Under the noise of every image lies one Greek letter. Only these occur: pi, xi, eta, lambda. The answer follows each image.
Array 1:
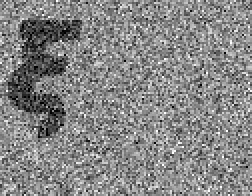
dark xi
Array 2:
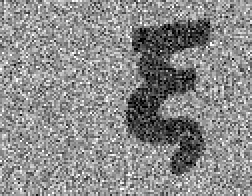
dark xi
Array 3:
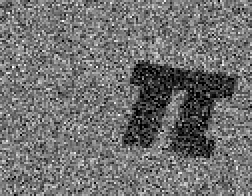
dark pi
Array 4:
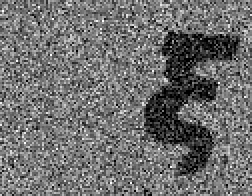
dark xi
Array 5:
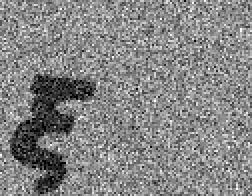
dark xi
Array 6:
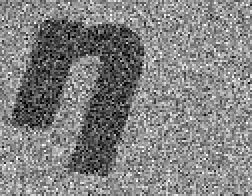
dark eta
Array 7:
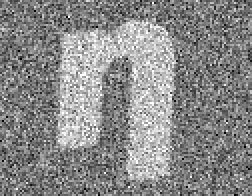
light eta
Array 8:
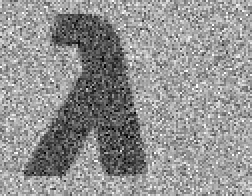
dark lambda
